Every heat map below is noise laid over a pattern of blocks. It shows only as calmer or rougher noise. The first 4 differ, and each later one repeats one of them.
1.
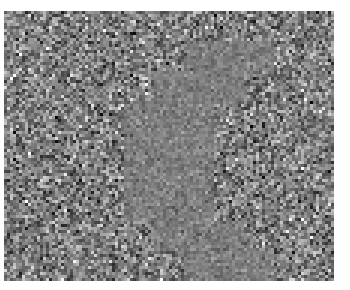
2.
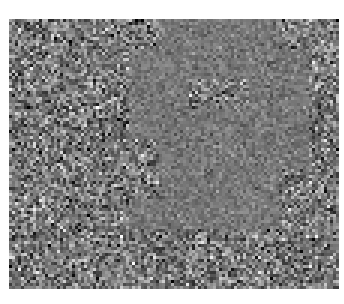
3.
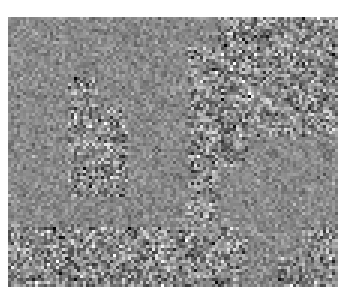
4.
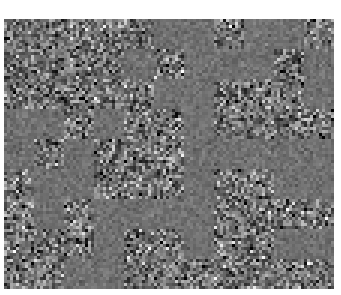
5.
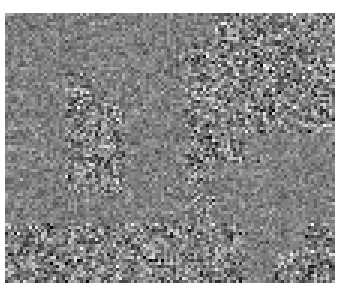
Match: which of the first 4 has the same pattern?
3
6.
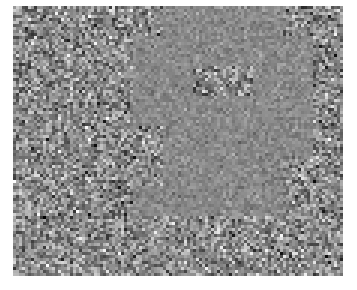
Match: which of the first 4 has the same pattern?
2
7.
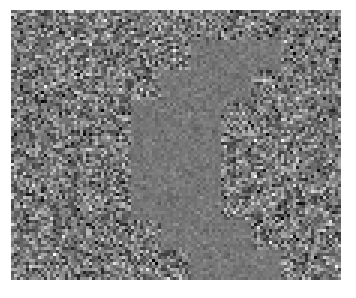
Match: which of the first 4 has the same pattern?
1
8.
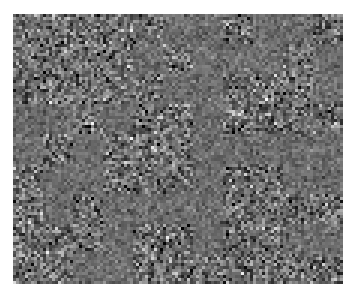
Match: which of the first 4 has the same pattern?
4
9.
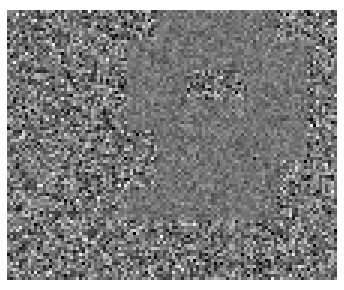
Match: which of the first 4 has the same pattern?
2
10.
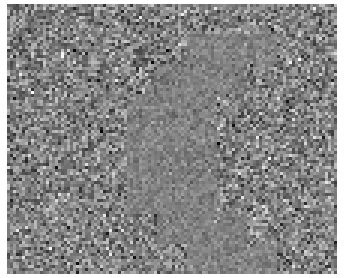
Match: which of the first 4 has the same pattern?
1
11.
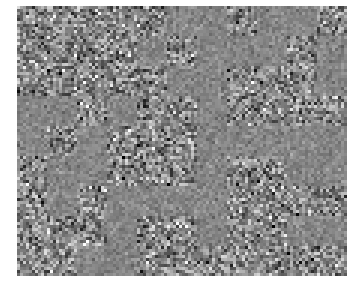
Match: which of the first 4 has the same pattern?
4
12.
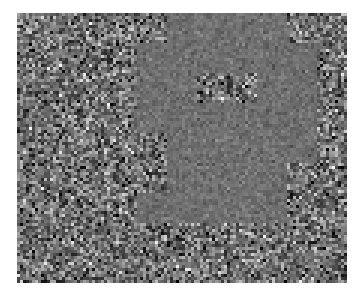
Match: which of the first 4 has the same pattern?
2
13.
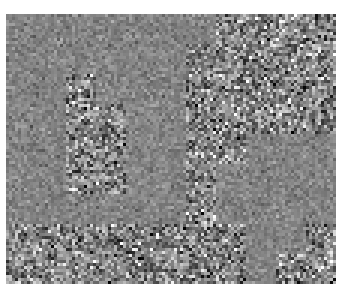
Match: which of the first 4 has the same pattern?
3
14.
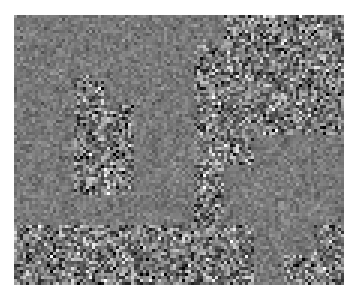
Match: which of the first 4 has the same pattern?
3
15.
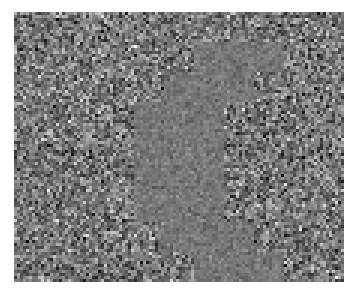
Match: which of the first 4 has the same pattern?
1
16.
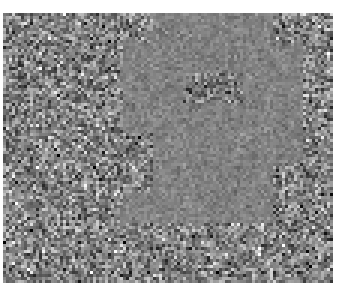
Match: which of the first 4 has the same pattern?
2
